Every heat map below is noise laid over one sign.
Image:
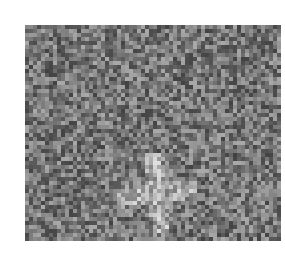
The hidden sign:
plus sign
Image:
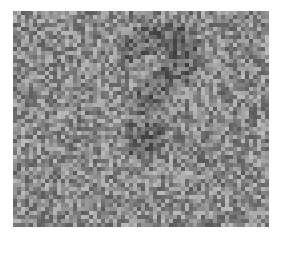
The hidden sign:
question mark
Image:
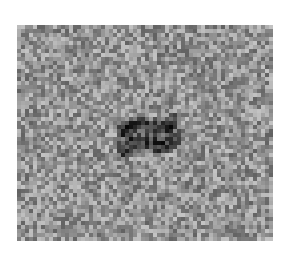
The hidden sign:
approximately sign
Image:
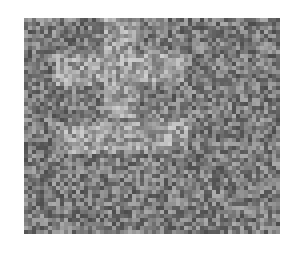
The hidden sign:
plus-minus sign
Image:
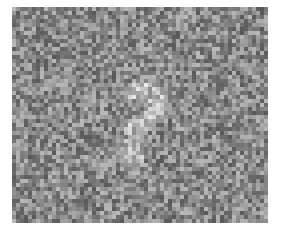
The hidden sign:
question mark
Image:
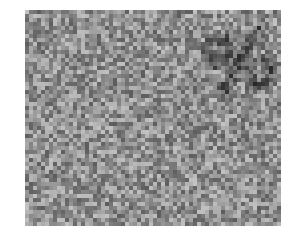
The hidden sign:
percent sign
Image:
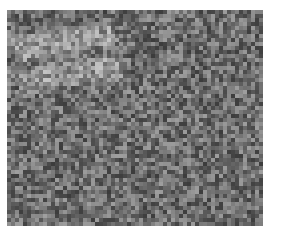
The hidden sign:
equals sign
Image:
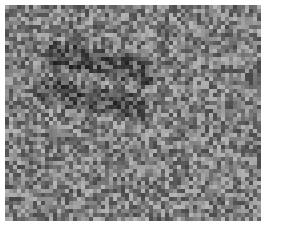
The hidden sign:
equals sign
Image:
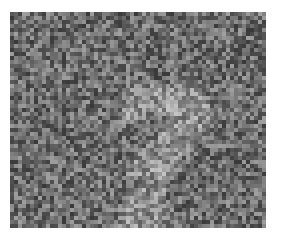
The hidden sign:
question mark
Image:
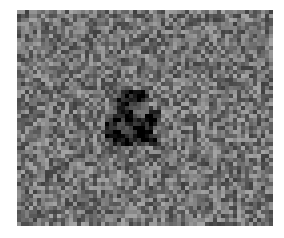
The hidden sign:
ampersand
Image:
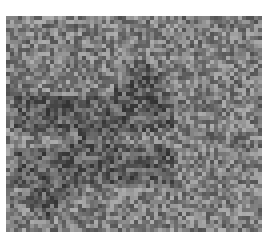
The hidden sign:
not-equal sign
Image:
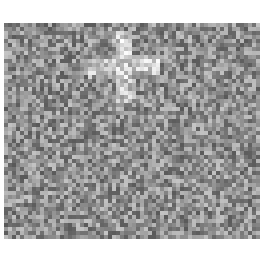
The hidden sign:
plus sign
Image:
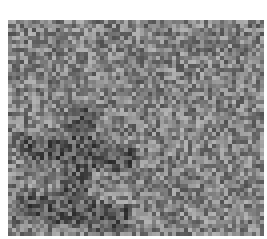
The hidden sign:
plus-minus sign
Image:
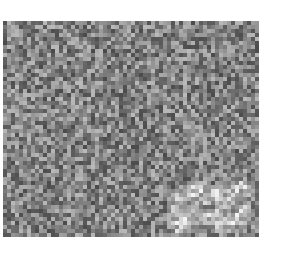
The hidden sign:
approximately sign
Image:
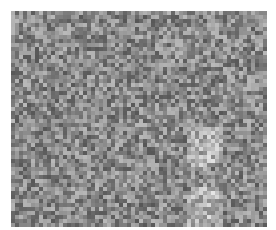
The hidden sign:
colon
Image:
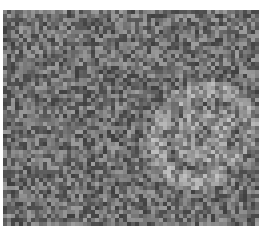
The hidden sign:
at sign
